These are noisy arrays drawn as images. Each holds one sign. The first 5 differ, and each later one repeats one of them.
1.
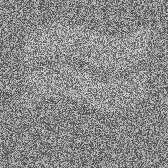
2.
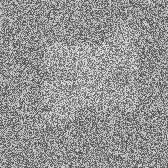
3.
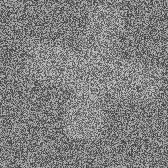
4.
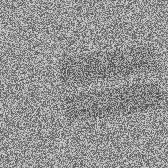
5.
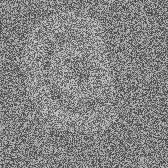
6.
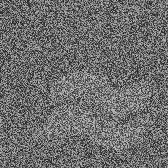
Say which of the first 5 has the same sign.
1
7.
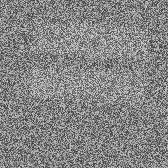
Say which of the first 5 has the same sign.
4
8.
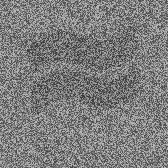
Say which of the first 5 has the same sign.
1
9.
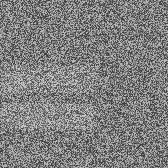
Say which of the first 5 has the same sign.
4
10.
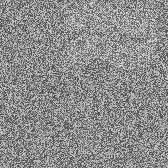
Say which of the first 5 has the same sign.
1
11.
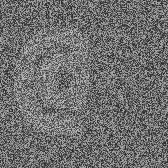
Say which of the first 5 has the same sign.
5
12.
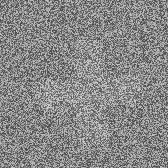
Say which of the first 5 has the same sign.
3
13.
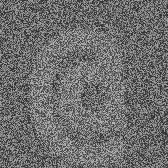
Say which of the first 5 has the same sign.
5
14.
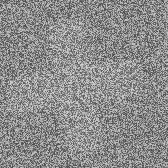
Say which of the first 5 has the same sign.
3
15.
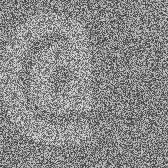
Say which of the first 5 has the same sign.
5
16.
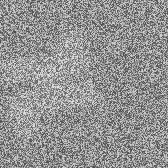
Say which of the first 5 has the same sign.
2
